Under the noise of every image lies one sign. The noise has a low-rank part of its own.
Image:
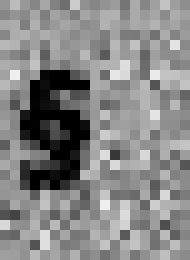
section sign
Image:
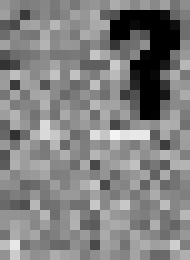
question mark
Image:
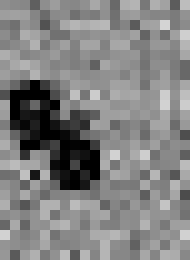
percent sign
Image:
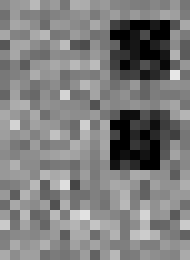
colon
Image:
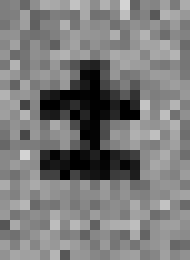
plus-minus sign
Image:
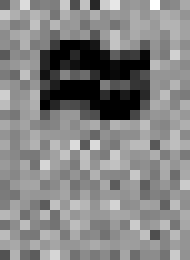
approximately sign
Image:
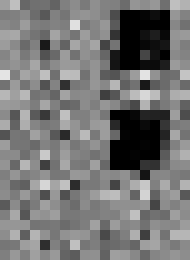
colon
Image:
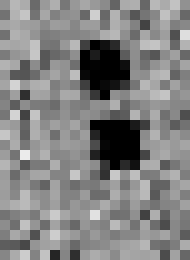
colon
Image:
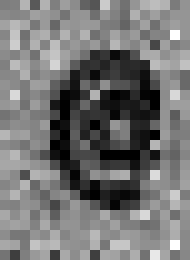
at sign
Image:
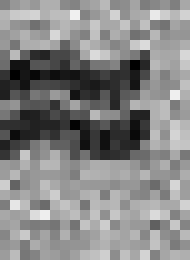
approximately sign
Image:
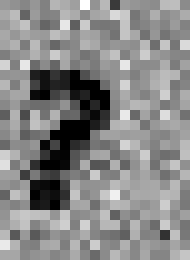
question mark
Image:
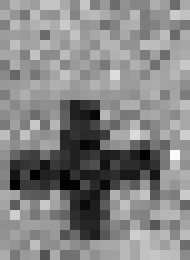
plus sign
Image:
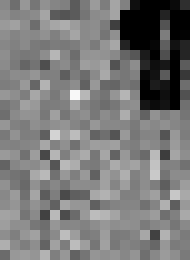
pilcrow
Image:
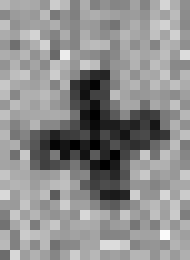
plus sign
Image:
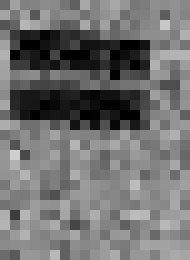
equals sign
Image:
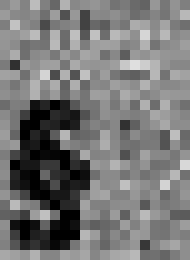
section sign
